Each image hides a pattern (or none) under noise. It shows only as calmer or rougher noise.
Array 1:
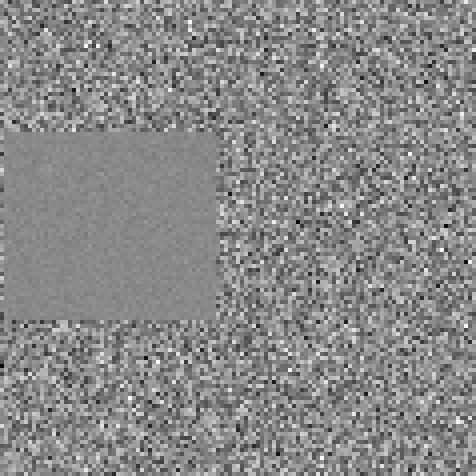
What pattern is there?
one block
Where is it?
middle left
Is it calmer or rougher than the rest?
calmer
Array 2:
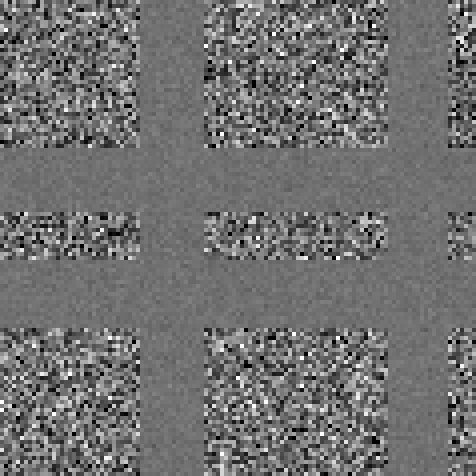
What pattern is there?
bands of rows crossing bands of columns
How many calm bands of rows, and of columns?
2 and 2
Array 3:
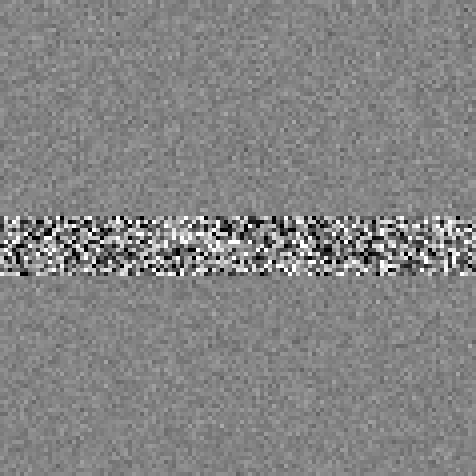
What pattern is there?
one band of rows
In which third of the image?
middle
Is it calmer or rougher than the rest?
rougher
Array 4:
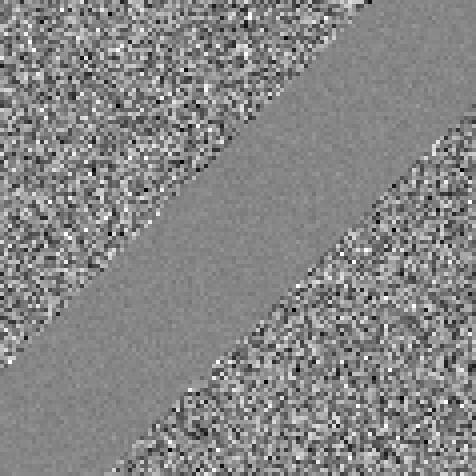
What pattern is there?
a diagonal band
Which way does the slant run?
bottom left to top right
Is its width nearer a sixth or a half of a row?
a half
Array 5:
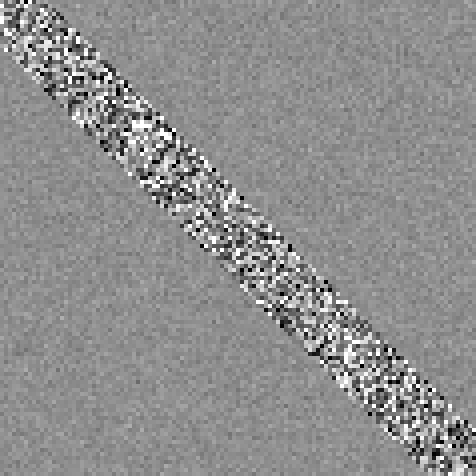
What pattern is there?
a diagonal band
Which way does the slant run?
top left to bottom right
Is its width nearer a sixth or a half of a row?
a sixth
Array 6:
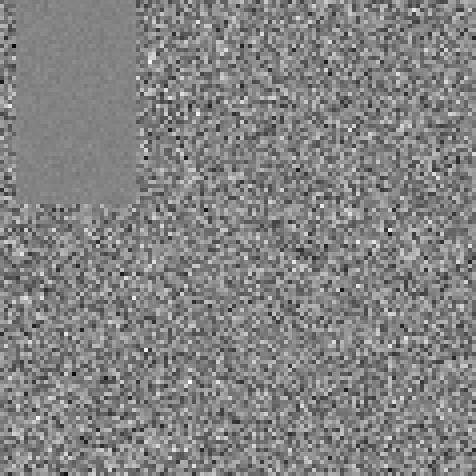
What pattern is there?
one block
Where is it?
top left
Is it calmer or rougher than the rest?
calmer
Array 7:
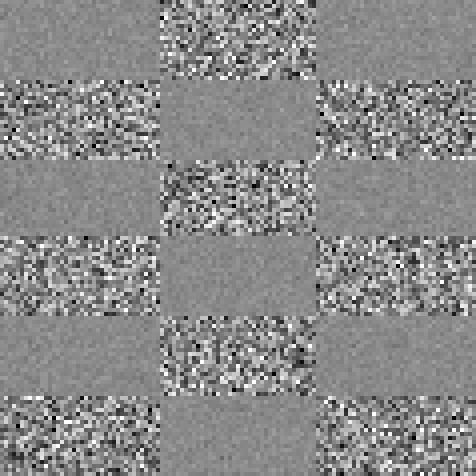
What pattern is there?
a checkerboard
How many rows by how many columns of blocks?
6 by 3
